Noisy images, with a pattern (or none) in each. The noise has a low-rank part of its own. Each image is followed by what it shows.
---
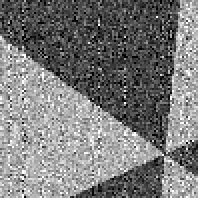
spokes from one point
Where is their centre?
bottom right
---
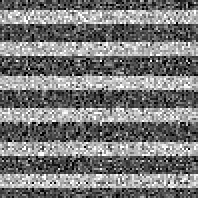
horizontal stripes
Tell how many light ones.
6
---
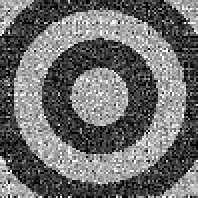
rings round one point
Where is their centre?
centre
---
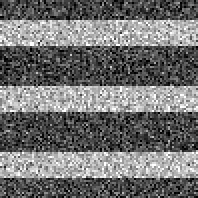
horizontal stripes
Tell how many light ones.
3
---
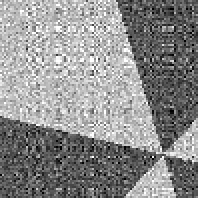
spokes from one point
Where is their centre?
bottom right
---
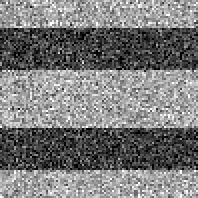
horizontal stripes
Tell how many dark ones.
2
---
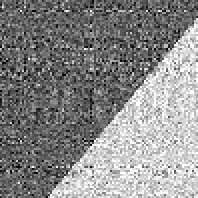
a sharp edge
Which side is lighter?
bottom right
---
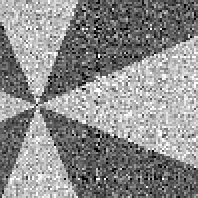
spokes from one point
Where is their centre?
middle left
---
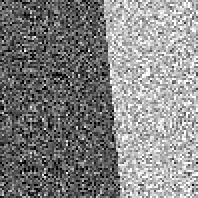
a sharp edge
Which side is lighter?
right
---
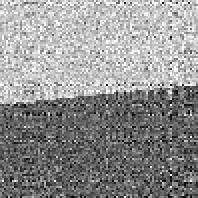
a sharp edge
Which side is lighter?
top
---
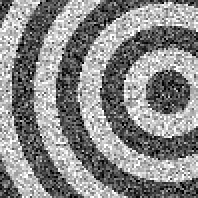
rings round one point
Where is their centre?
middle right
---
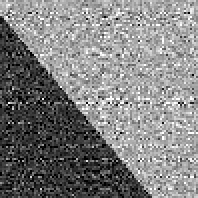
a sharp edge
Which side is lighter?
top right
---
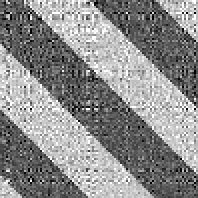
diagonal stripes
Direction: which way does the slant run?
top left to bottom right
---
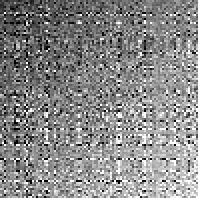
a smooth slope
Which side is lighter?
bottom right
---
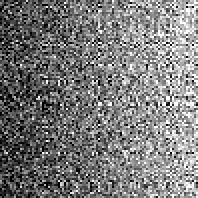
a smooth slope
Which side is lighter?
right
